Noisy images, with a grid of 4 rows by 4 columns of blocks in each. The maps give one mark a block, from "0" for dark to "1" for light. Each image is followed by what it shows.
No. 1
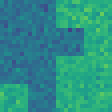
0011
0001
0011
1011
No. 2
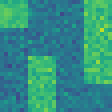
1001
0001
0101
0100
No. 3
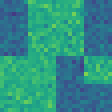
0110
0110
1101
1100
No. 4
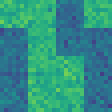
1101
0100
0110
0110
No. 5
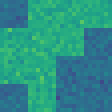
0111
1110
1100
0100
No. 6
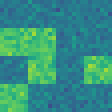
0000
1100
0101
1000
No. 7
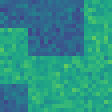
0001
1001
1111
0111
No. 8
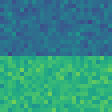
0000
0000
1111
1111
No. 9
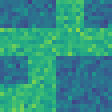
0010
1111
0100
1100
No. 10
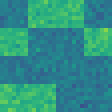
0110
1001
0000
1100
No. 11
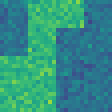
0110
0100
1100
1100
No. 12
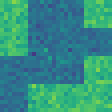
1001
1000
0001
0111
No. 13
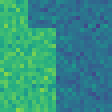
1000
1100
1100
1100
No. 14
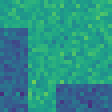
1111
0111
0111
0100
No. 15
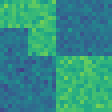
1100
0100
0011
0011
